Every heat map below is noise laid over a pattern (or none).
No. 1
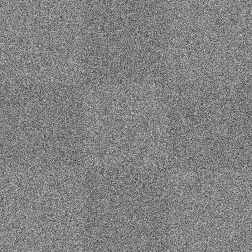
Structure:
a checkerboard
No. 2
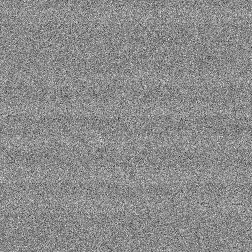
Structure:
bands of rows
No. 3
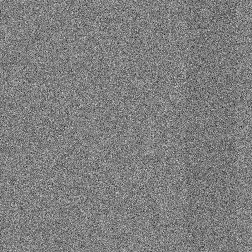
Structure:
one band of columns
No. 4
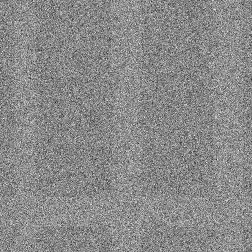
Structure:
bands of rows crossing bands of columns
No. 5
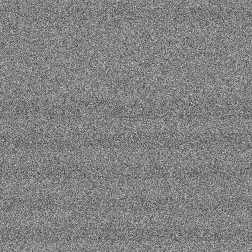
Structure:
bands of rows
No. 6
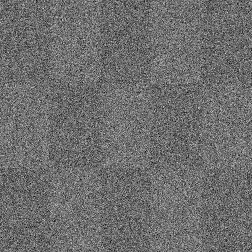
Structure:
a checkerboard
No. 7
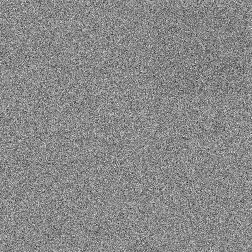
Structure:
one block
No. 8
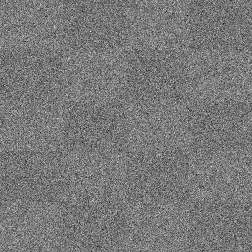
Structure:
a checkerboard
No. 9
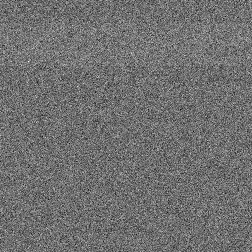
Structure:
one band of rows
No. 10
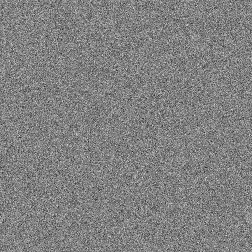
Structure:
only noise
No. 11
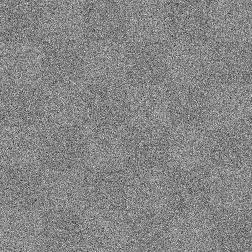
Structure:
a checkerboard
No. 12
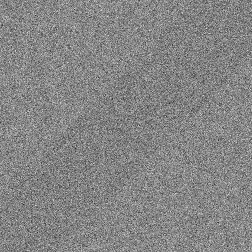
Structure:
a diagonal band
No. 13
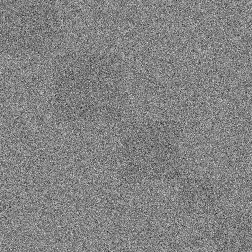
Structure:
blocks along the diagonal
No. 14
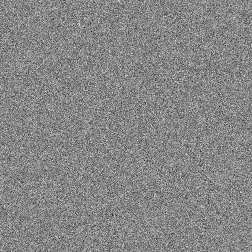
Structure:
only noise
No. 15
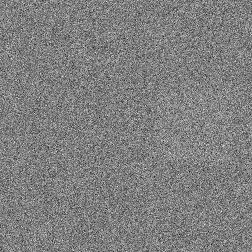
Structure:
one block
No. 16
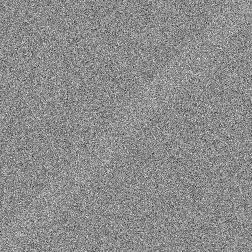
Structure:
a diagonal band
